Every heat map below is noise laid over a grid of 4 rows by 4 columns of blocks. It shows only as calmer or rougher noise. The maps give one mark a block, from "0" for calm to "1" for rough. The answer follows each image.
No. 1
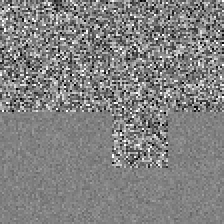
1 1 1 1
1 1 1 1
0 0 1 0
0 0 0 0
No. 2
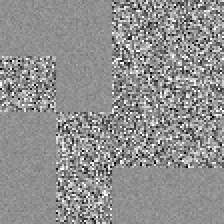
0 0 1 1
1 0 1 1
0 1 1 1
0 1 0 0
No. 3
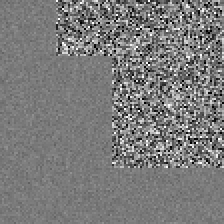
0 1 1 1
0 0 1 1
0 0 1 1
0 0 0 0
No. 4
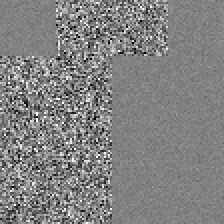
0 1 1 0
1 1 0 0
1 1 0 0
1 1 0 0
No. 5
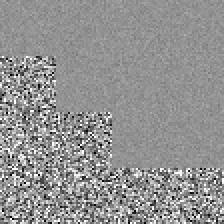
0 0 0 0
1 0 0 0
1 1 0 0
1 1 1 1
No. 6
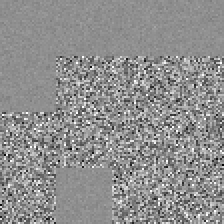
0 0 0 0
0 1 1 1
1 1 1 1
1 0 1 1
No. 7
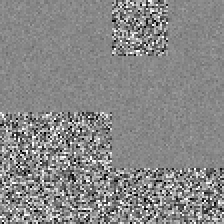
0 0 1 0
0 0 0 0
1 1 0 0
1 1 1 1
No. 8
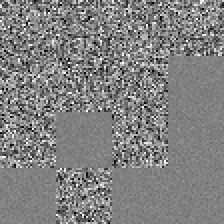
1 1 1 1
1 1 1 0
1 0 1 0
0 1 0 0
